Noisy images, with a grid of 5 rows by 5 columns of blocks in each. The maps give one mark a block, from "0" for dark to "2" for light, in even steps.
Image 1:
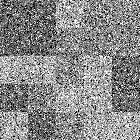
00211
00111
22120
01220
20122
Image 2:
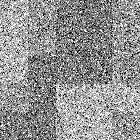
21001
21001
20001
10222
00221
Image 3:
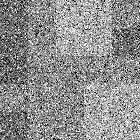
01221
01220
01111
11122
01122
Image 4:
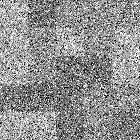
20111
21212
21002
00011
22010
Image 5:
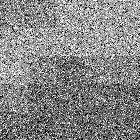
11222
22222
21011
10000
00000
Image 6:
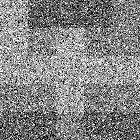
20001
21211
22222
11211
00100
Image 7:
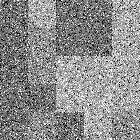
02002
01002
01222
00222
01021
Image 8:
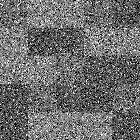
12210
20022
22100
01001
02220
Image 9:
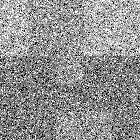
21122
21122
00100
00000
00110
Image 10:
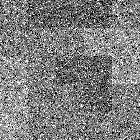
10001
11122
21002
21101
21111
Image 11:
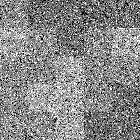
10000
21012
11211
12210
11200
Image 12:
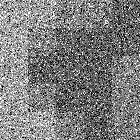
22110
21000
20001
21001
22101
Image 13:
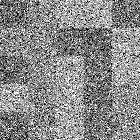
01220
11002
01202
21201
01201
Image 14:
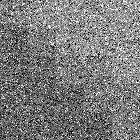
12222
01222
00112
00011
00001
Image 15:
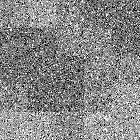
12100
00110
00011
10012
22122
